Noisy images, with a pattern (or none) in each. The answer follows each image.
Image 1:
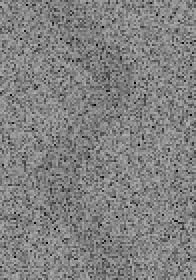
a wavy band
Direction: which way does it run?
top to bottom
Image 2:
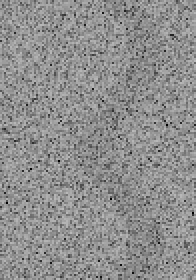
a wavy band
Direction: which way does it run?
top to bottom
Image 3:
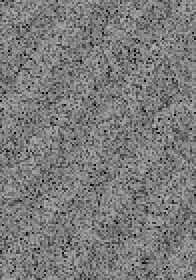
diagonal stripes
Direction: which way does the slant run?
bottom left to top right
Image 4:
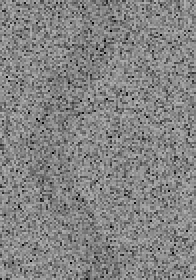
a wavy band
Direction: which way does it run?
top to bottom
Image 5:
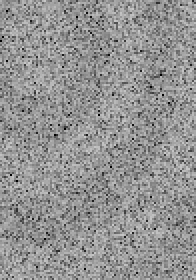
rings round one point
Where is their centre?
top left
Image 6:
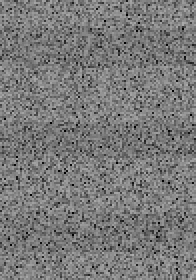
horizontal stripes
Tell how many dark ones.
3
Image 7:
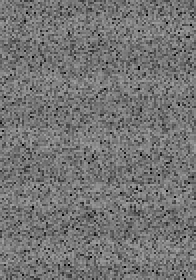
horizontal stripes
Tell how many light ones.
5
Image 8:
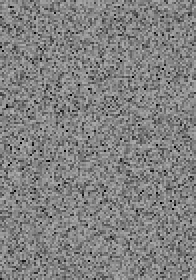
only noise
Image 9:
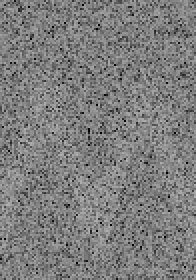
a wavy band
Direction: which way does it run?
left to right
